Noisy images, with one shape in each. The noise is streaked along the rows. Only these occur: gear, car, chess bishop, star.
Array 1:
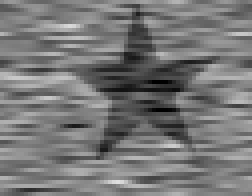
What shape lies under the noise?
star
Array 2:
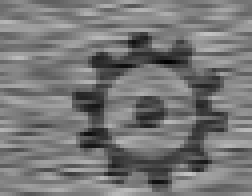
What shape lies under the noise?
gear
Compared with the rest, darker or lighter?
darker
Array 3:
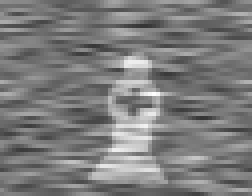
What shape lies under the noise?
chess bishop
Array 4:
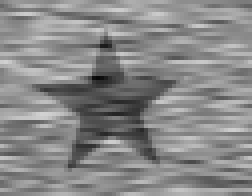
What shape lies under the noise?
star
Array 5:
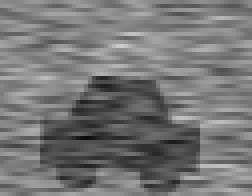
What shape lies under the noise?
car
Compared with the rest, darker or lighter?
darker
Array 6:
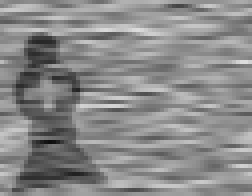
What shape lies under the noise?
chess bishop
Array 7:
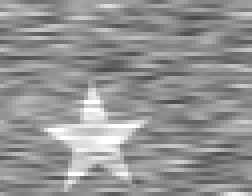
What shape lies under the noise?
star
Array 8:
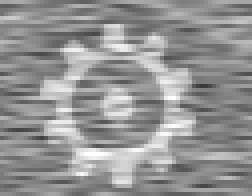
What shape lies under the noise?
gear
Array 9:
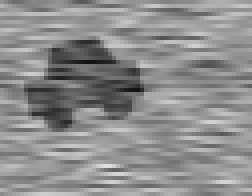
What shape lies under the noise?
car
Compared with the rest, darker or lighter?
darker
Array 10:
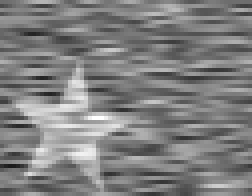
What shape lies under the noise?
star
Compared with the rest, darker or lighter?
lighter
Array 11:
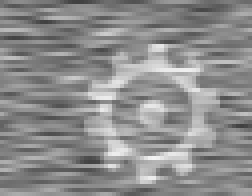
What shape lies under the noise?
gear
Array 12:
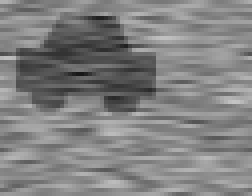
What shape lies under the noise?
car
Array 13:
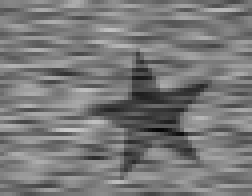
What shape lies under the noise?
star
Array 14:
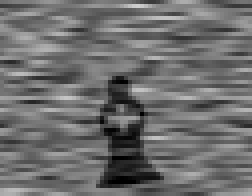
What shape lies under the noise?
chess bishop
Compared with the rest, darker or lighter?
darker
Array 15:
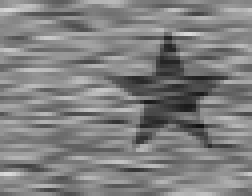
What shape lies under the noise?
star
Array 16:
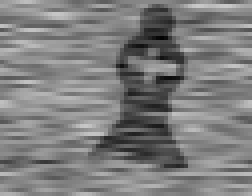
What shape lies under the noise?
chess bishop
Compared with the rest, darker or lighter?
darker
